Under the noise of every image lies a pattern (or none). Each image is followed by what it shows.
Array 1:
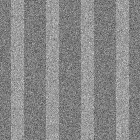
vertical stripes
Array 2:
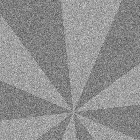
spokes from one point
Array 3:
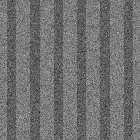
vertical stripes
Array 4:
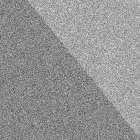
a sharp edge
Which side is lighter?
top right
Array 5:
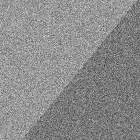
a sharp edge
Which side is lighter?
top left
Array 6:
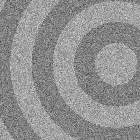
rings round one point
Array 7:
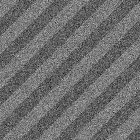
diagonal stripes
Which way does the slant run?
bottom left to top right
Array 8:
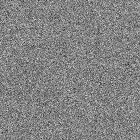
only noise
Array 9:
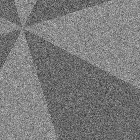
spokes from one point
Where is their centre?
top left
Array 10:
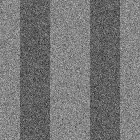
vertical stripes
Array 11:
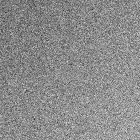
a smooth slope
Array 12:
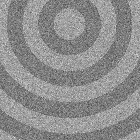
rings round one point
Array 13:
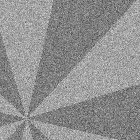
spokes from one point
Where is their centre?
bottom left
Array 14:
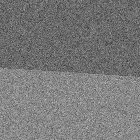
a sharp edge
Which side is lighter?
bottom
